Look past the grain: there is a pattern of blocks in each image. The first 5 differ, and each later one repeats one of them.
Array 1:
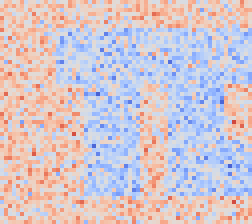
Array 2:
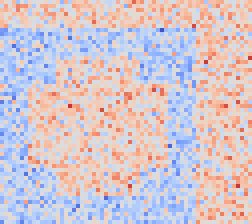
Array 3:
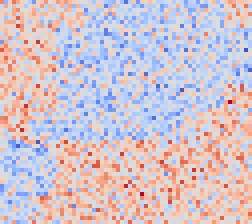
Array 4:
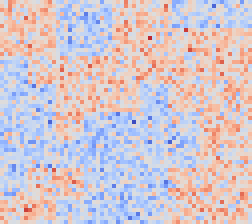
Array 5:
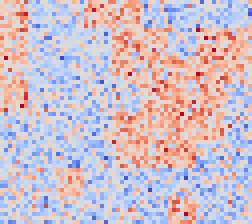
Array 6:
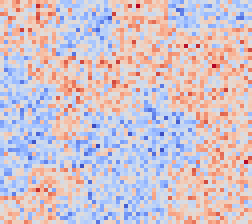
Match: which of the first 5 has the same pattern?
4
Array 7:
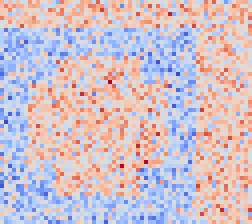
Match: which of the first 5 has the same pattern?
2
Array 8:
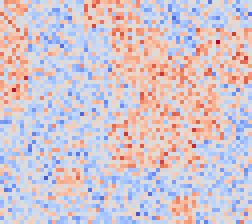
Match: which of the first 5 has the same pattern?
5
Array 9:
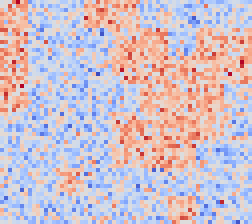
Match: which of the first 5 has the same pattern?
5
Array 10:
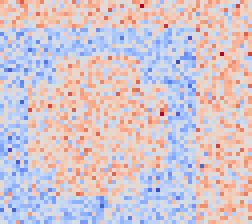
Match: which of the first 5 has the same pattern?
2
